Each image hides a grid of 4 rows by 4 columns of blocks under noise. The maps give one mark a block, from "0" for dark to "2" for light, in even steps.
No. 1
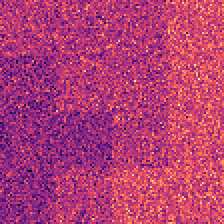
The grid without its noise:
1112
0112
0012
0122
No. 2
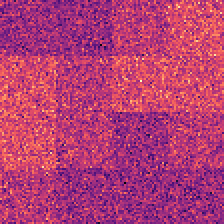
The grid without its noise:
0012
2122
2101
1000
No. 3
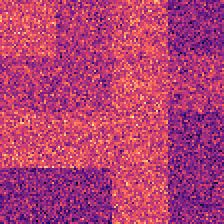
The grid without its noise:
2120
1121
2220
0020
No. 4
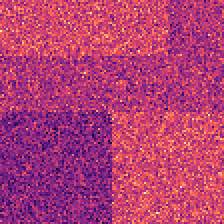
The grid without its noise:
2221
1111
0022
0022
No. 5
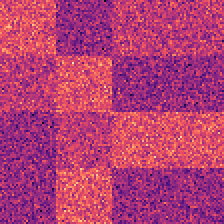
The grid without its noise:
2011
1200
0122
0200
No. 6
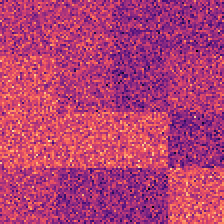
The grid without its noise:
1100
2101
2220
1002
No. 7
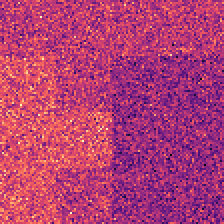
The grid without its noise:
1111
2100
2200
2100
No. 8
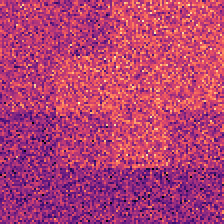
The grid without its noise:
1122
1222
0121
0000
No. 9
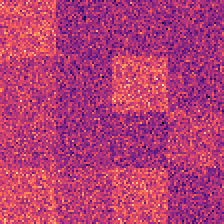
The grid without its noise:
2000
1020
1001
2120
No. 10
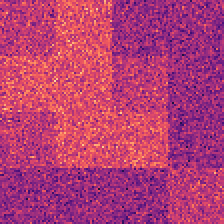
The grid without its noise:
1200
2210
1220
0001
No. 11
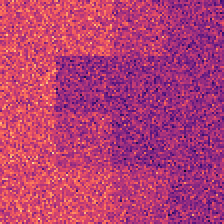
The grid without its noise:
2210
2000
2100
2210
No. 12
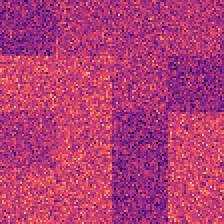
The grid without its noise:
0111
2210
1202
2202
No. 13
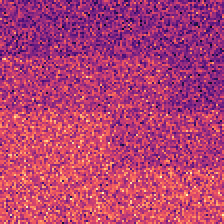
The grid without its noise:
0000
1110
2211
2222
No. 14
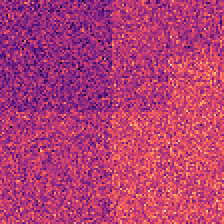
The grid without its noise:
0011
0012
1122
1122
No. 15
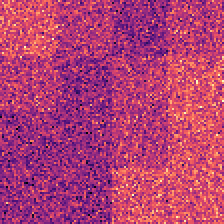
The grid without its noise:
2101
1012
0012
0022
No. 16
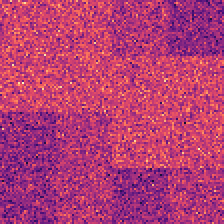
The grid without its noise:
2210
2222
0122
0101
